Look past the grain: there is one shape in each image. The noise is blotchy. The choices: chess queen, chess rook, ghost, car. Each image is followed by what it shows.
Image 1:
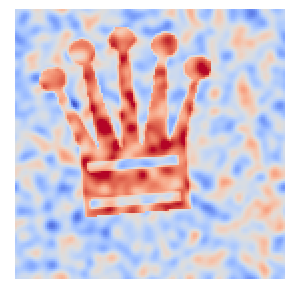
chess queen
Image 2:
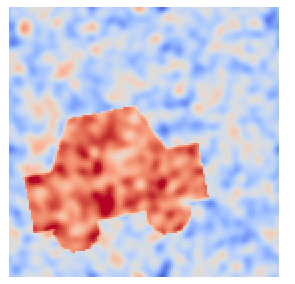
car
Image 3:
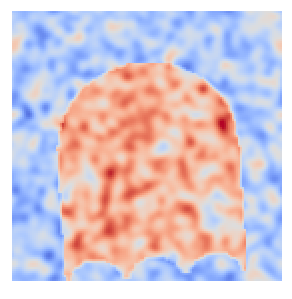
ghost
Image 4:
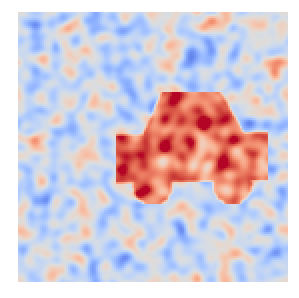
car
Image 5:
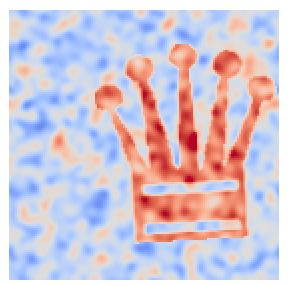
chess queen
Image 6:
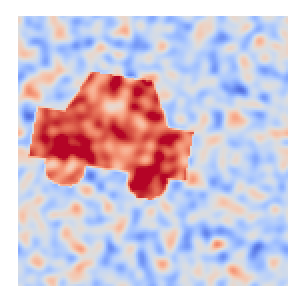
car
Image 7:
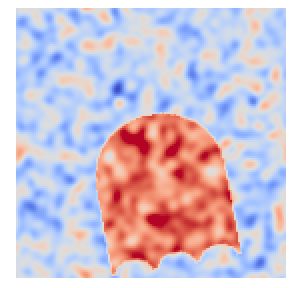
ghost
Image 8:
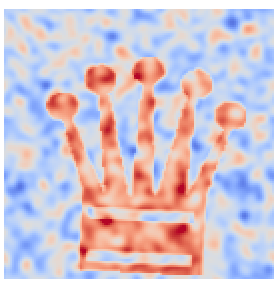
chess queen
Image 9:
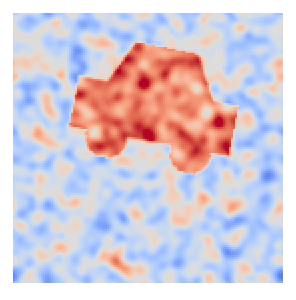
car
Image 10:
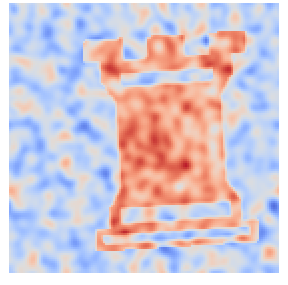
chess rook
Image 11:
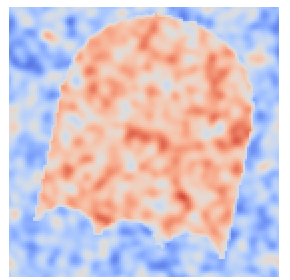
ghost
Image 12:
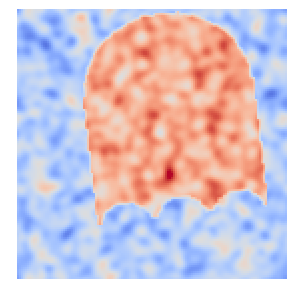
ghost
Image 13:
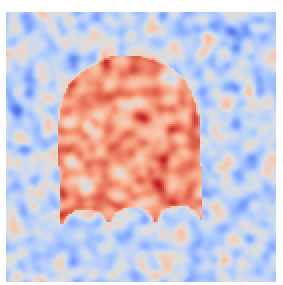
ghost
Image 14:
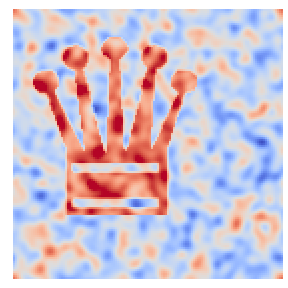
chess queen
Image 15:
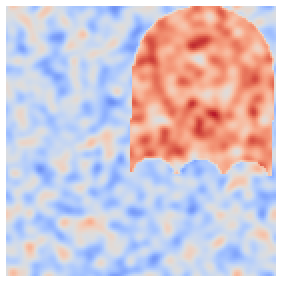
ghost
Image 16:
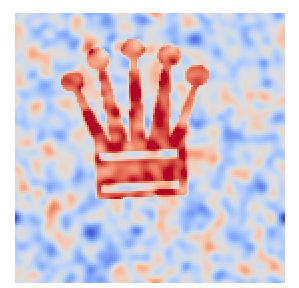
chess queen
